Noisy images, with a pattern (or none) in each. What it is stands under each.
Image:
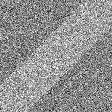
a diagonal band
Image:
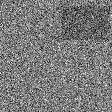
one block
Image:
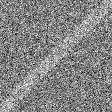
a diagonal band
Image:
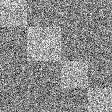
blocks along the diagonal
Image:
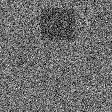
one block
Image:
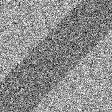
a diagonal band
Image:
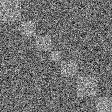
blocks along the diagonal
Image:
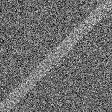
a diagonal band
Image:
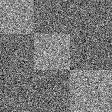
blocks along the diagonal
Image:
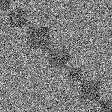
blocks along the diagonal
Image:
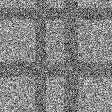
bands of rows crossing bands of columns
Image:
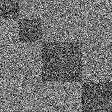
blocks along the diagonal
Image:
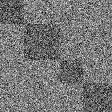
blocks along the diagonal
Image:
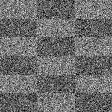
a checkerboard
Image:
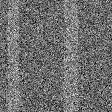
bands of columns
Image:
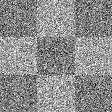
a checkerboard
